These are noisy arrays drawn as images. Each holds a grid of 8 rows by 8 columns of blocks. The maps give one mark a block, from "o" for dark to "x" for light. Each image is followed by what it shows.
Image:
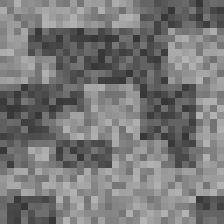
xxxxxooo
xoooooxx
xxooooxx
oooxxoox
ooxxxoox
oxooxxox
xxxxxxxx
ooxxxxxo
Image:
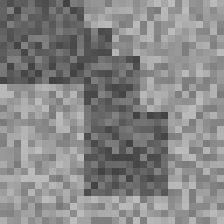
oooxxxxx
ooooxxxx
oooooxxx
xxxooxxx
xxxoooxx
xxxoooxx
xxxoooxx
xxxxxxxx
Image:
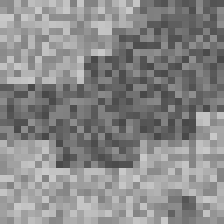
xxxxxooo
xxxxoooo
xxxooooo
oooooooo
ooooooox
xxoooxxx
xxxxxxxx
xxxxxxox
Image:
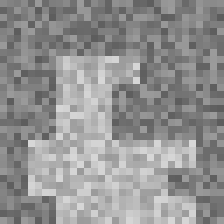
oooooooo
oooooooo
ooxxxooo
ooxxoooo
ooxxoooo
oxxxxxxo
oxxxxxoo
ooxxxxxo
